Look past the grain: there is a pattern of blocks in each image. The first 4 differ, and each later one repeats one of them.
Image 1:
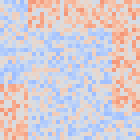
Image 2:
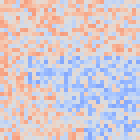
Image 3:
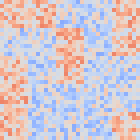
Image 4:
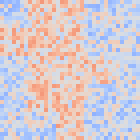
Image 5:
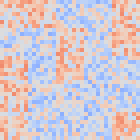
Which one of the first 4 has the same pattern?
3
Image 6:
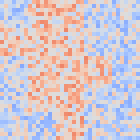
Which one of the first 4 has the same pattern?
4
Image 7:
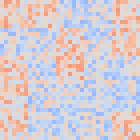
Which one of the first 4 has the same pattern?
3
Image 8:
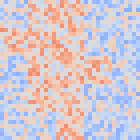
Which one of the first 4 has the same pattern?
4
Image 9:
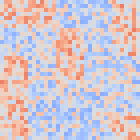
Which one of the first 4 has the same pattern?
3
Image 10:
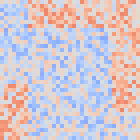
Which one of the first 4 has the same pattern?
1
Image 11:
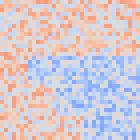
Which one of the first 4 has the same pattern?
2
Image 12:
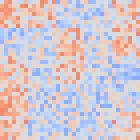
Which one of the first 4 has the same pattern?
3
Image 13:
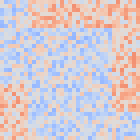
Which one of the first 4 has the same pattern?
1
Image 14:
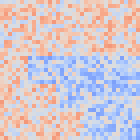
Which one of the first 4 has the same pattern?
2
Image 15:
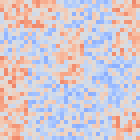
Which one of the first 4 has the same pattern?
3
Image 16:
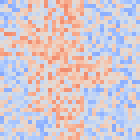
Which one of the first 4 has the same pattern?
4
